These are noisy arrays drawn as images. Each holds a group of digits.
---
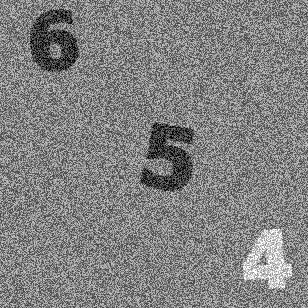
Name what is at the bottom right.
4
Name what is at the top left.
6
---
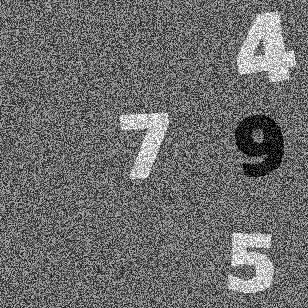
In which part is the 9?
middle right
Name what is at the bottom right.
5
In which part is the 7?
centre
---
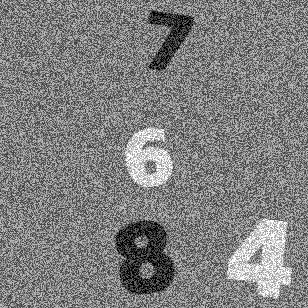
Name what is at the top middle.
7
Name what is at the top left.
nothing
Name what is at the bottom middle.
8
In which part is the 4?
bottom right
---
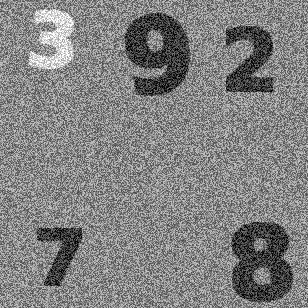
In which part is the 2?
top right
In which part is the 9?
top middle
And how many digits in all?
5
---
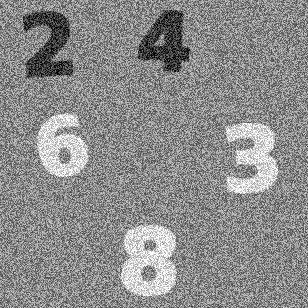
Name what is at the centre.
nothing
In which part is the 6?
middle left
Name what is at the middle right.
3
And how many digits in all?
5
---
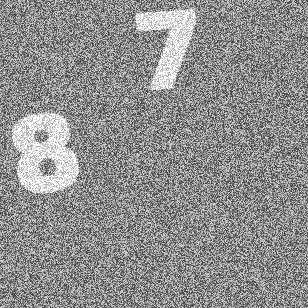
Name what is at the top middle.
7
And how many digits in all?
2
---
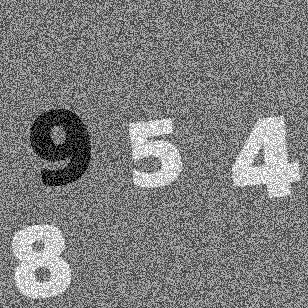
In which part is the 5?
centre
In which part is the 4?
middle right
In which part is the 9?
middle left
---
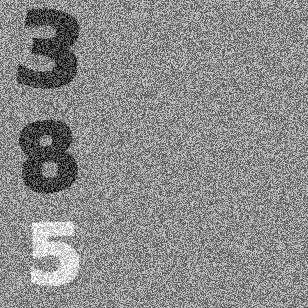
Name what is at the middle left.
8
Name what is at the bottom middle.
nothing
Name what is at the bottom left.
5
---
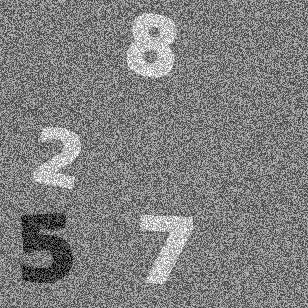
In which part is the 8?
top middle
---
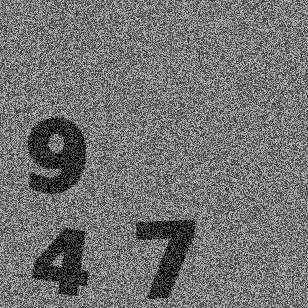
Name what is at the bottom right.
nothing
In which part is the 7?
bottom middle
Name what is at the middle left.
9
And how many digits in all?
3
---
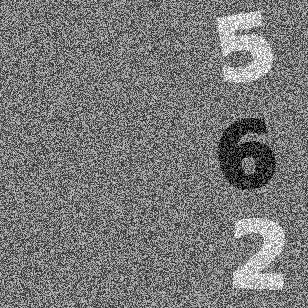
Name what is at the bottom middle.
nothing
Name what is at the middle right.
6
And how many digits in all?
3
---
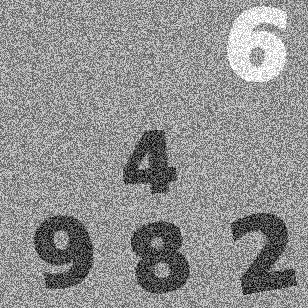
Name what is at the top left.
nothing
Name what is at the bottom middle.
8
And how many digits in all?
5
